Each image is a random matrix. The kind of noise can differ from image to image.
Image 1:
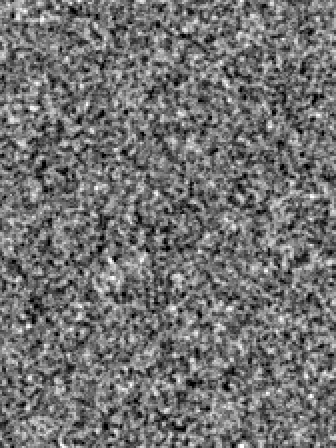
blotchy
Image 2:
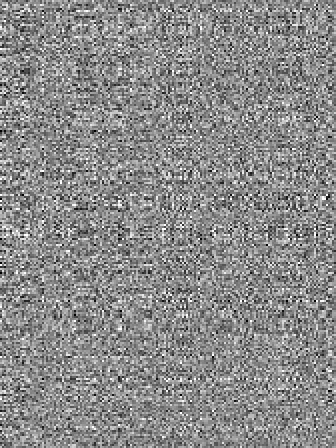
low rank plus noise
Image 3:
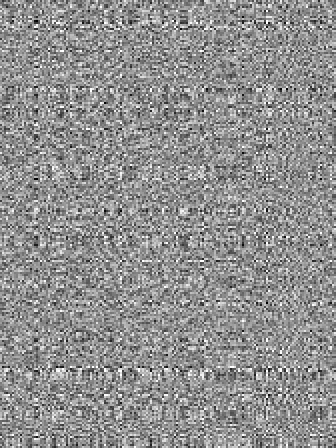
low rank plus noise
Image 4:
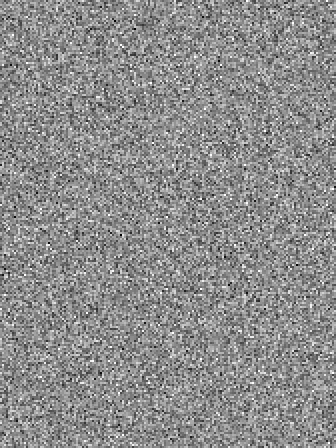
independent entries
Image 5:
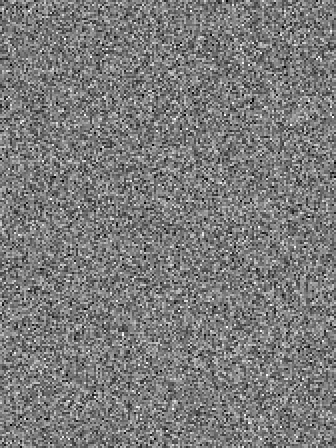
independent entries
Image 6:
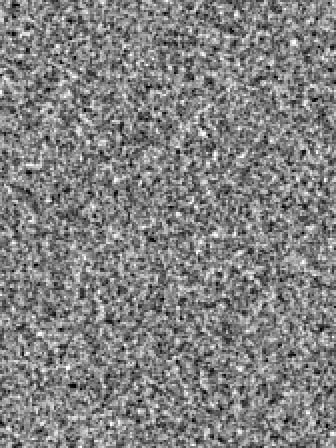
blotchy
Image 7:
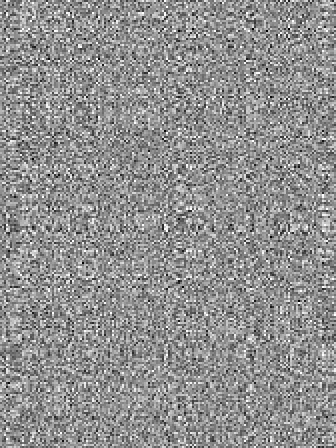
low rank plus noise
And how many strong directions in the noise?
three or four
